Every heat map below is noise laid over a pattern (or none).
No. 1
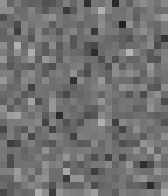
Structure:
only noise
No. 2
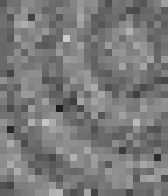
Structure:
rings round one point
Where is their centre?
top right
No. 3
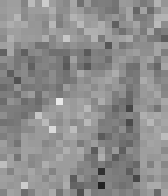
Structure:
spokes from one point
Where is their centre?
top right
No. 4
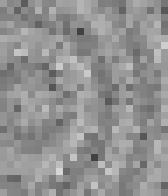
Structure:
rings round one point
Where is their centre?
middle left
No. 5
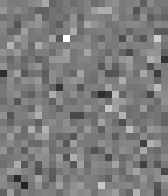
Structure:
only noise
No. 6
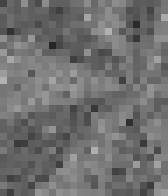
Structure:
spokes from one point
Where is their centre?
middle right
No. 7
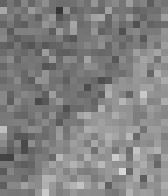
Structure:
a sharp edge
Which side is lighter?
bottom right
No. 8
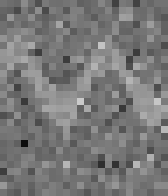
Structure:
a wavy band
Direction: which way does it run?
left to right
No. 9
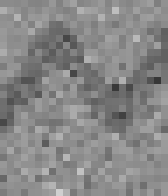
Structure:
a wavy band
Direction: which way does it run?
left to right
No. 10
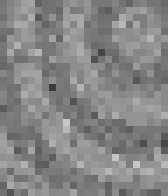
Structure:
rings round one point
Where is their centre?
top right
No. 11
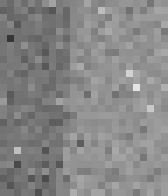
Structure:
a sharp edge
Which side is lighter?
right
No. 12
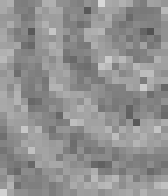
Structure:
rings round one point
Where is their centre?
top right
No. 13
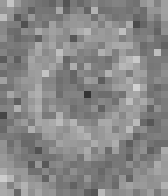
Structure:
rings round one point
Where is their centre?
centre
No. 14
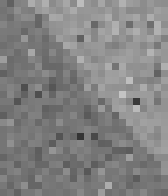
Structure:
a sharp edge
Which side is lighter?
top right
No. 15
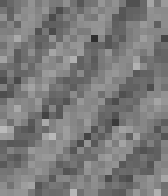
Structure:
diagonal stripes
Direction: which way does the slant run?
bottom left to top right
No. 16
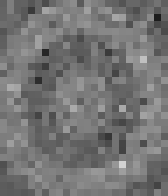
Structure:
rings round one point
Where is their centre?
centre
